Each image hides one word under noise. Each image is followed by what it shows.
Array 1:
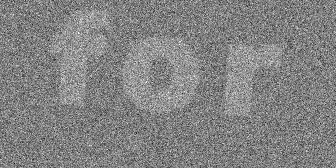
for
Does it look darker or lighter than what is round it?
lighter
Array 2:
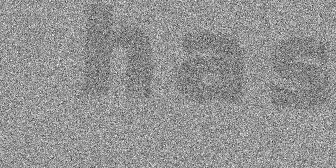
has
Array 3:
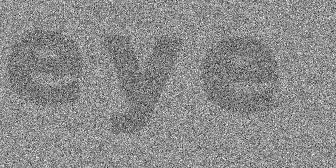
eye
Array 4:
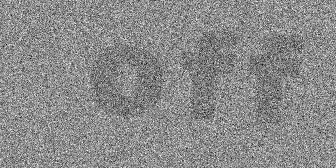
off
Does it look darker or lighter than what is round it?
darker
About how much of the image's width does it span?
two thirds
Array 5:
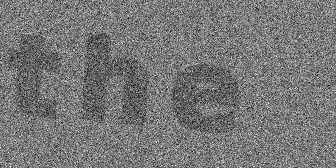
the
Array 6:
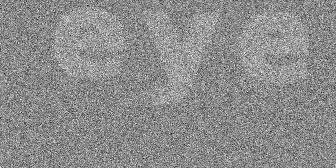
eye
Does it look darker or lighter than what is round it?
lighter
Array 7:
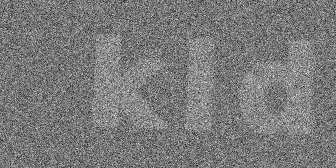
kid
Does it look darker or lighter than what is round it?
lighter
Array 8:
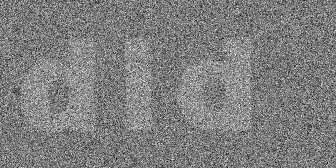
did
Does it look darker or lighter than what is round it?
lighter
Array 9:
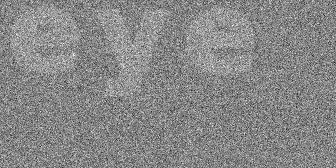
eye
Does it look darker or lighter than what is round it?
lighter
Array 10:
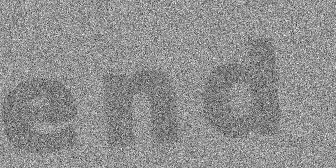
end
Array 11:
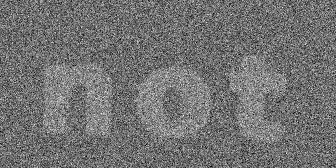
not
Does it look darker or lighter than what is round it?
lighter
